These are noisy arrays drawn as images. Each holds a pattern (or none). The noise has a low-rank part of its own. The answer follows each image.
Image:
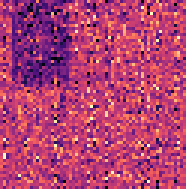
one block
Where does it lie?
top left
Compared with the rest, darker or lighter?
darker
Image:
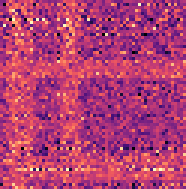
bands of rows crossing bands of columns
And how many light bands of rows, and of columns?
2 and 2
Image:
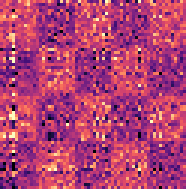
a checkerboard
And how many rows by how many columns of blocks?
4 by 5
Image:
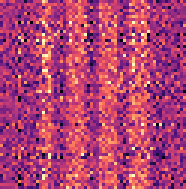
bands of columns
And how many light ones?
4
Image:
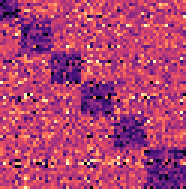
blocks along the diagonal
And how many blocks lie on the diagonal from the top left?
6
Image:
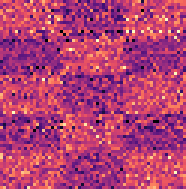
a checkerboard
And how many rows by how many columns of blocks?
5 by 3
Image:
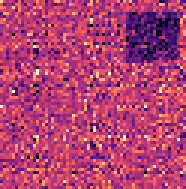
one block
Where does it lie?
top right
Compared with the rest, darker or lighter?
darker
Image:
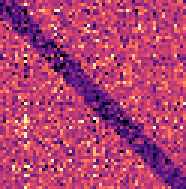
a diagonal band
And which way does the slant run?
top left to bottom right
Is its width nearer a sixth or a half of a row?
a sixth
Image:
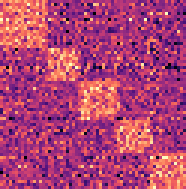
blocks along the diagonal
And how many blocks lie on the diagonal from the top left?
5
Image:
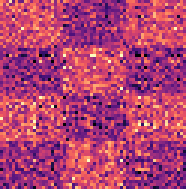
a checkerboard
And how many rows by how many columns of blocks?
4 by 3
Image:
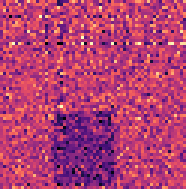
one block
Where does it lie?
bottom middle
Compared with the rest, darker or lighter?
darker
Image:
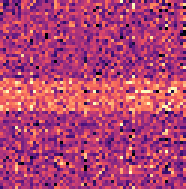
one band of rows
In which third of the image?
middle
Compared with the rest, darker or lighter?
lighter
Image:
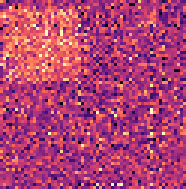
one block
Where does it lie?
top left
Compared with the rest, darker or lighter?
lighter
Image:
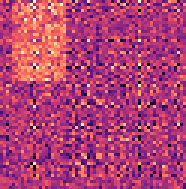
one block
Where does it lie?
top left
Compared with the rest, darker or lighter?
lighter
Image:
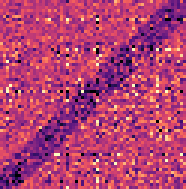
a diagonal band
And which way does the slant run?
bottom left to top right
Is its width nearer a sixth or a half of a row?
a sixth
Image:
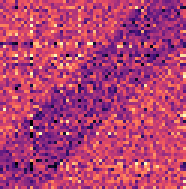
a diagonal band
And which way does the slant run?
bottom left to top right
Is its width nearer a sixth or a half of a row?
a half
